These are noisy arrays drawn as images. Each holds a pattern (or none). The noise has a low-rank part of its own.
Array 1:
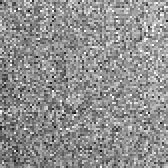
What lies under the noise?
a smooth slope
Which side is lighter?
top right
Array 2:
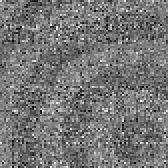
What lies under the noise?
rings round one point
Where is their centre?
bottom right
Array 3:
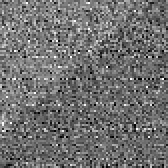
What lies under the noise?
a sharp edge
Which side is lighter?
top left
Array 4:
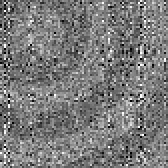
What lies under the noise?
rings round one point
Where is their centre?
top left
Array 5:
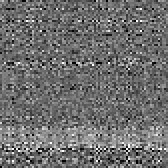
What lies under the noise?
one horizontal stripe
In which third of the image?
bottom
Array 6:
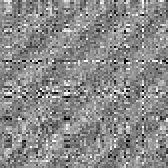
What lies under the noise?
diagonal stripes
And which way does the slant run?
bottom left to top right
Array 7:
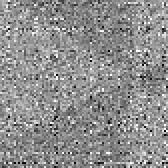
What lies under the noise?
spokes from one point
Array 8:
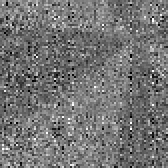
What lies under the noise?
spokes from one point
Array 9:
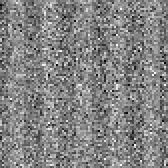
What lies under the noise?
vertical stripes
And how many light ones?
5
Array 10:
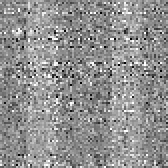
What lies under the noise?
vertical stripes
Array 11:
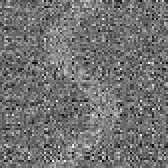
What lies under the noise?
a wavy band
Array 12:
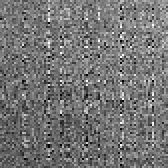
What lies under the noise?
a smooth slope
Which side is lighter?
top right
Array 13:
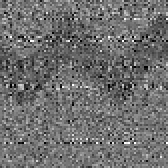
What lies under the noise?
a wavy band
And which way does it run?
left to right
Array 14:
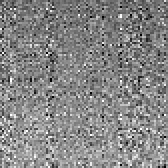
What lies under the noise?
a smooth slope
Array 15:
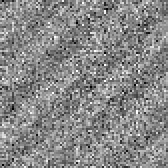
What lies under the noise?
diagonal stripes
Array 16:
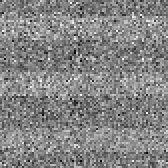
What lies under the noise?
horizontal stripes
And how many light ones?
3
